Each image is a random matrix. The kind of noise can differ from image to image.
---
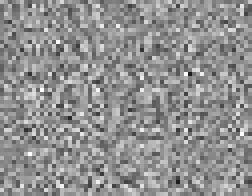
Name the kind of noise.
low rank plus noise
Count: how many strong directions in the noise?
two
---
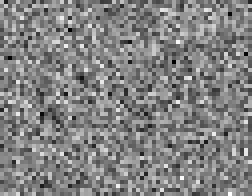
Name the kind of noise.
independent entries
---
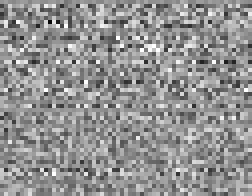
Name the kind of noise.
rows of uneven size
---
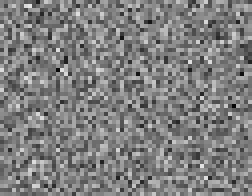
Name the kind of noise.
low rank plus noise
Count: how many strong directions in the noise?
five to eight
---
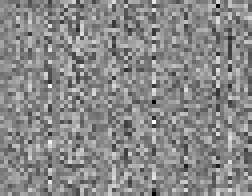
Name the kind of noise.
columns of uneven size
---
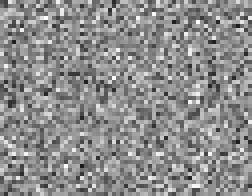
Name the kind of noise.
low rank plus noise
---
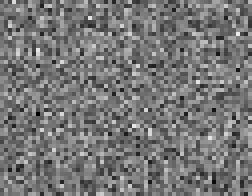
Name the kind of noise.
low rank plus noise
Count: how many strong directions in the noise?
five to eight
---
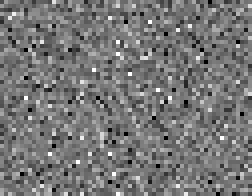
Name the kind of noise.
heavy tails
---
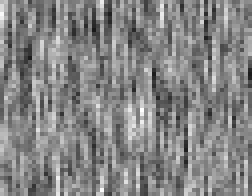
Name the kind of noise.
streaked along the columns
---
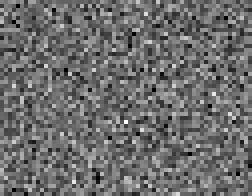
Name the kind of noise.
independent entries
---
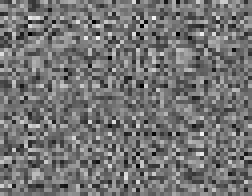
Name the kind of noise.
low rank plus noise
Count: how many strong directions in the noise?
two
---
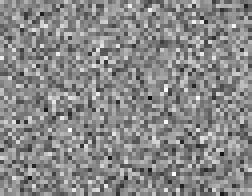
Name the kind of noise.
independent entries
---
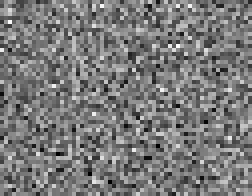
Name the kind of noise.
independent entries
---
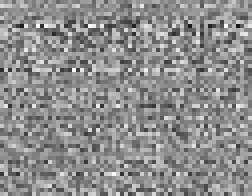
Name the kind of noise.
rows of uneven size
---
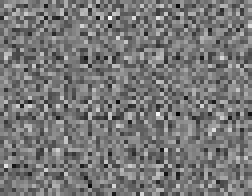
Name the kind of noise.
low rank plus noise
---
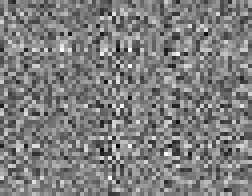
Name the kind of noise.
low rank plus noise
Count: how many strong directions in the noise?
two
